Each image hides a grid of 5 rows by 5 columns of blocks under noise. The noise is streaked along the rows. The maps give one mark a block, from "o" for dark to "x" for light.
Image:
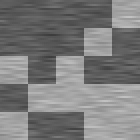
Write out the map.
o o o o x
o o o x o
x o x o o
o x x x x
x o o x x
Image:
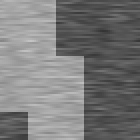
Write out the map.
x x o o o
x x o o o
x x x o o
x x x o o
o x x o o
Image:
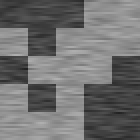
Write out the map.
o o o x x
x o x x x
o x x x o
x o x o o
x x x o o
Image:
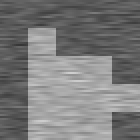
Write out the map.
o o o o o
o x o o o
o x x x o
o x x x x
o x x x o
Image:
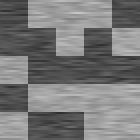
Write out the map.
o x x x o
o o x o x
x o o o o
o x x x x
x o o x x
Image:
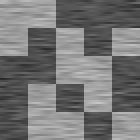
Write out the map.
x x o o o
x o x o x
o o x x o
o x o x o
o x x o x
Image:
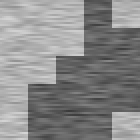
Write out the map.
x x x o x
x x x o o
x x o o o
x o o o o
x o o o x
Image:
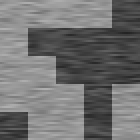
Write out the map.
x x x x o
x o o o o
x x o o o
x x x o x
o x x o x
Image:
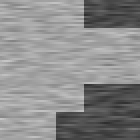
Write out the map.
x x x o o
x x x x x
x x x x x
x x x o o
x x o o o
